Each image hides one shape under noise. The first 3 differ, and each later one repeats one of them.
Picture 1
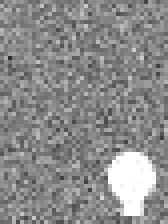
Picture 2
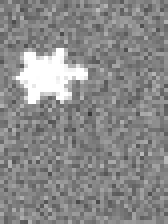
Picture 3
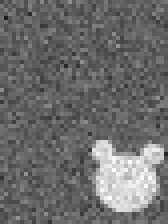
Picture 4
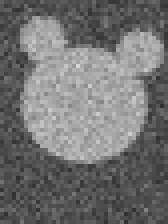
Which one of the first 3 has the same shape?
3
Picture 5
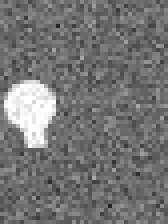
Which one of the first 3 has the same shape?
1
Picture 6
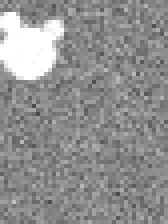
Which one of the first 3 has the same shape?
3
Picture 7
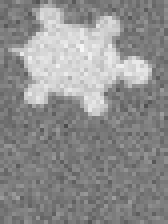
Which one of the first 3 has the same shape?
2
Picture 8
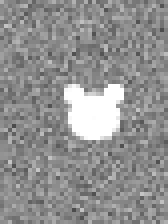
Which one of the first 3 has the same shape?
3
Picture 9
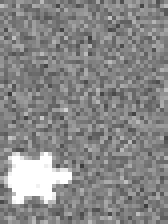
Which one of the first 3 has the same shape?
2
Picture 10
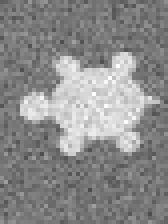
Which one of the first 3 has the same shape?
2
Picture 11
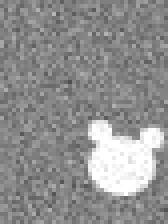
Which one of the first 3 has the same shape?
3
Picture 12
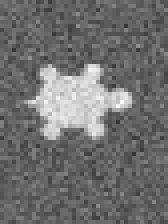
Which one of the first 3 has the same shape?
2
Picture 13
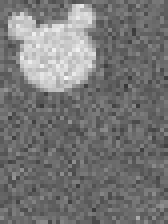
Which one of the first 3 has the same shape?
3
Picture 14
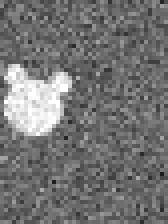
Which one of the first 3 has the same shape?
3
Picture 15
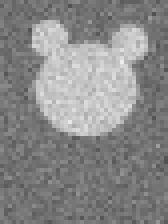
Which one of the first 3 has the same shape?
3
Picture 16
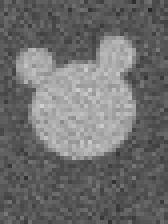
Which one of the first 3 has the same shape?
3
